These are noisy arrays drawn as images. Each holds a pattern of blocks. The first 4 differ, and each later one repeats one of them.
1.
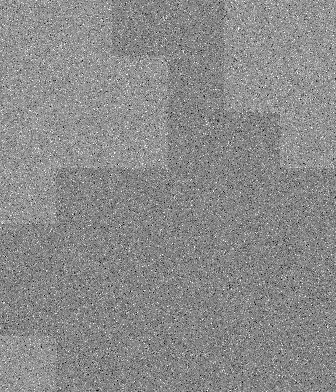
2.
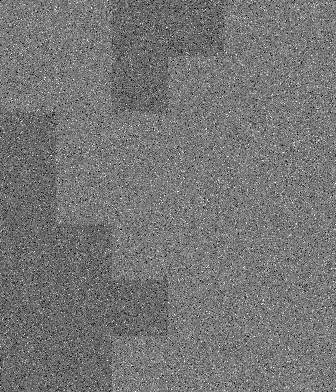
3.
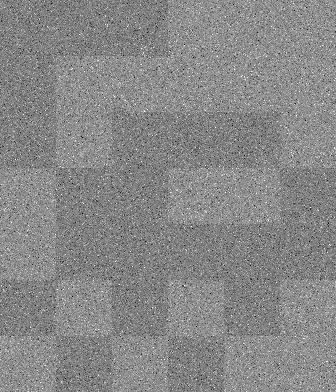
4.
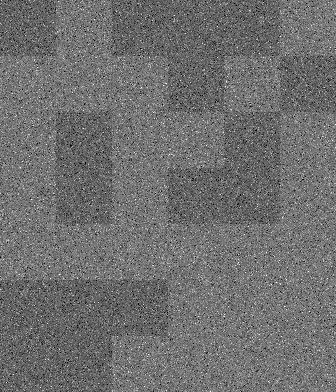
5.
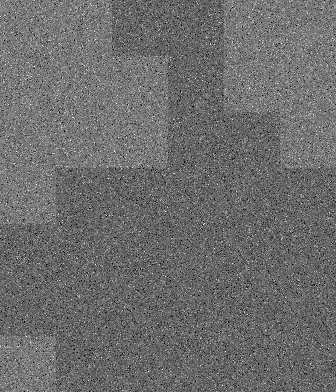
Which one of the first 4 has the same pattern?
1
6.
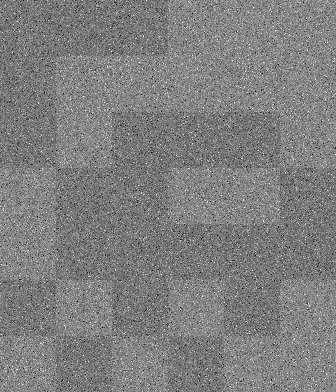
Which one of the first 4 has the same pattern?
3
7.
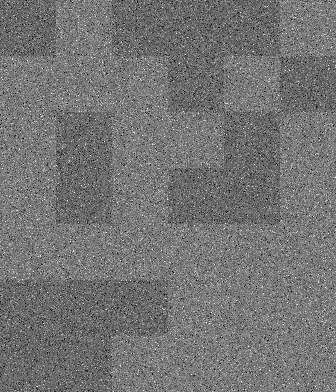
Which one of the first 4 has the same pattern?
4
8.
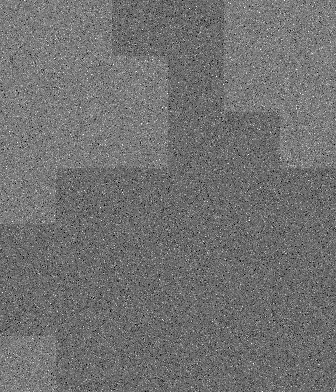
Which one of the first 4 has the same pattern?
1
